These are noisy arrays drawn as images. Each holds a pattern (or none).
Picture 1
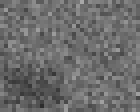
one block
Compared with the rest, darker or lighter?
darker
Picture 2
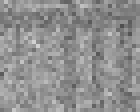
bands of rows crossing bands of columns
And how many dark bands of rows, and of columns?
1 and 3
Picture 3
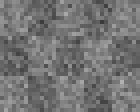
a checkerboard
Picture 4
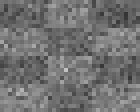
a checkerboard
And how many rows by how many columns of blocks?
4 by 3
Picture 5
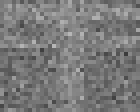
bands of rows crossing bands of columns
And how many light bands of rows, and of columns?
2 and 1
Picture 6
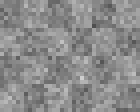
a checkerboard
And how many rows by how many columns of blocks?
4 by 6
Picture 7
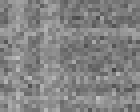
bands of rows crossing bands of columns
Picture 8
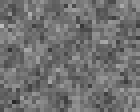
a checkerboard
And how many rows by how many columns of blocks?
5 by 6
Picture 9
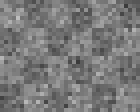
a checkerboard
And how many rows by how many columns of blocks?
4 by 6
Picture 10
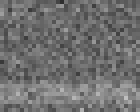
one band of rows
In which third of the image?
bottom
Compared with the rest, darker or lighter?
lighter
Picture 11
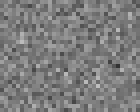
only noise
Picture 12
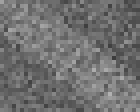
a diagonal band
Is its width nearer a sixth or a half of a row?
a half
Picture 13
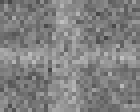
bands of rows crossing bands of columns
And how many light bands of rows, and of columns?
1 and 1
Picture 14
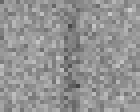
one band of columns
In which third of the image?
middle
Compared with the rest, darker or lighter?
darker
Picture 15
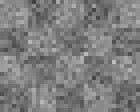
a checkerboard
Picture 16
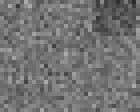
one block
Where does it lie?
top right
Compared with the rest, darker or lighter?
darker
